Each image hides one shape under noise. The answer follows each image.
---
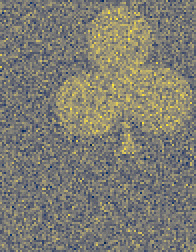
club
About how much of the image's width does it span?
two thirds
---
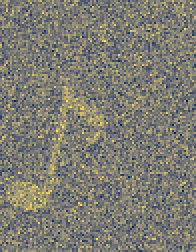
musical note
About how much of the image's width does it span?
half
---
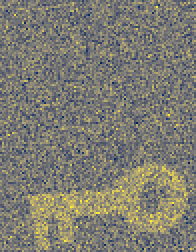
key
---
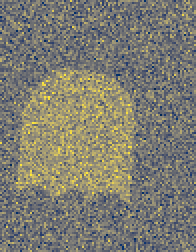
ghost
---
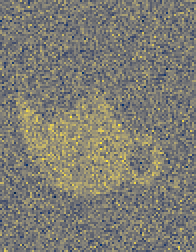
teapot
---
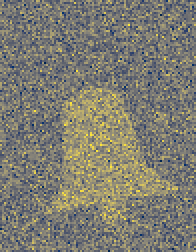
bell
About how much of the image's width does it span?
two thirds
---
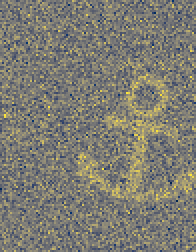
anchor
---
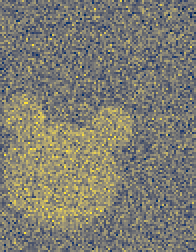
bear's head
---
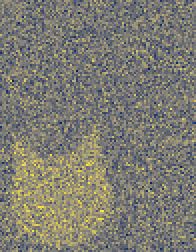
cat's head
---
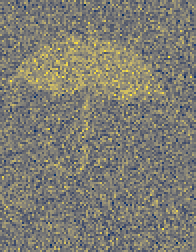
umbrella
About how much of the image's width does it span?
nearly all
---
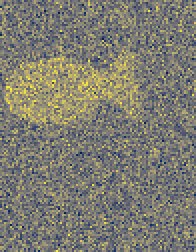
fish
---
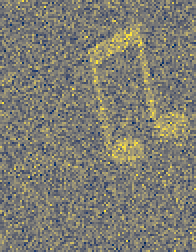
pair of musical notes
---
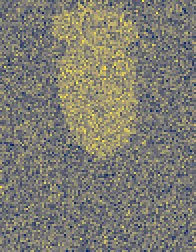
footprint
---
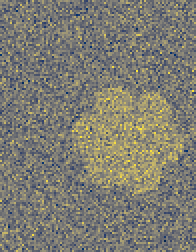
flower
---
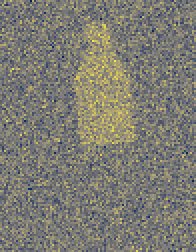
bottle
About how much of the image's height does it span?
half
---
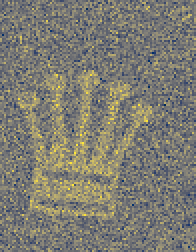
chess queen
